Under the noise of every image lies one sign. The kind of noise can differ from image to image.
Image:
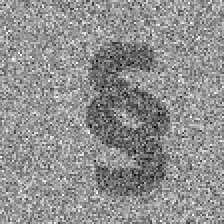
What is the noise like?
independent entries
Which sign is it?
section sign
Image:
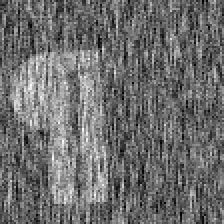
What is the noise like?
streaked along the columns
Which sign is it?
pilcrow
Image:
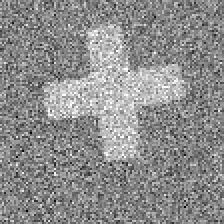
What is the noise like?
low rank plus noise
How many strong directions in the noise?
two
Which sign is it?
plus sign
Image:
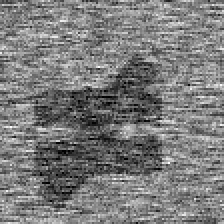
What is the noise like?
streaked along the rows
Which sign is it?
not-equal sign
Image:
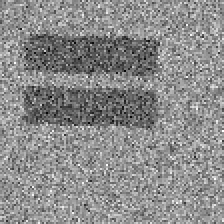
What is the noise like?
independent entries
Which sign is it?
equals sign
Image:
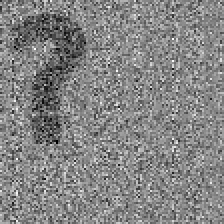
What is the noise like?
columns of uneven size
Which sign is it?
question mark
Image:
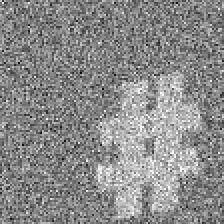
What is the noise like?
low rank plus noise
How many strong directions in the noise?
one
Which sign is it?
hash sign
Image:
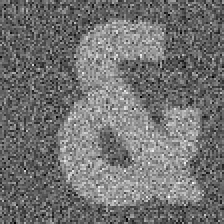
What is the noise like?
low rank plus noise
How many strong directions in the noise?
five to eight
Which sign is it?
ampersand
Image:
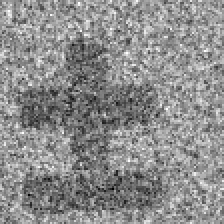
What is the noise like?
blotchy
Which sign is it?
plus-minus sign
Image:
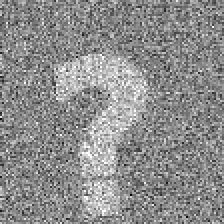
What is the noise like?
low rank plus noise
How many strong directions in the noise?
five to eight
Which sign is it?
question mark
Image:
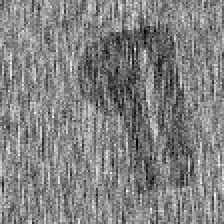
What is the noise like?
streaked along the columns
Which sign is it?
pilcrow
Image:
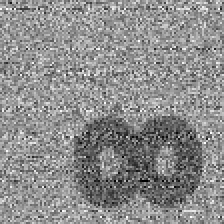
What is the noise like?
rows of uneven size
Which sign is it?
infinity sign
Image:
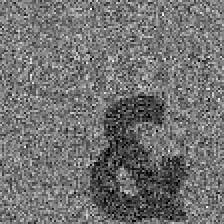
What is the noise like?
low rank plus noise
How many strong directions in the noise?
three or four
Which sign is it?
ampersand
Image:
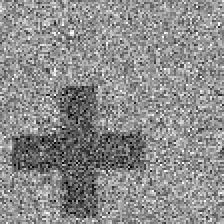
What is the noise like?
low rank plus noise
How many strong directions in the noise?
one
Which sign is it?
plus sign
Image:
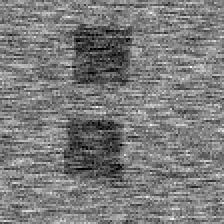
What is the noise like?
streaked along the rows
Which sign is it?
colon
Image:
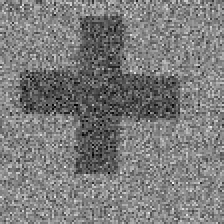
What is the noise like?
low rank plus noise
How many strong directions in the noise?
two
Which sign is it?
plus sign
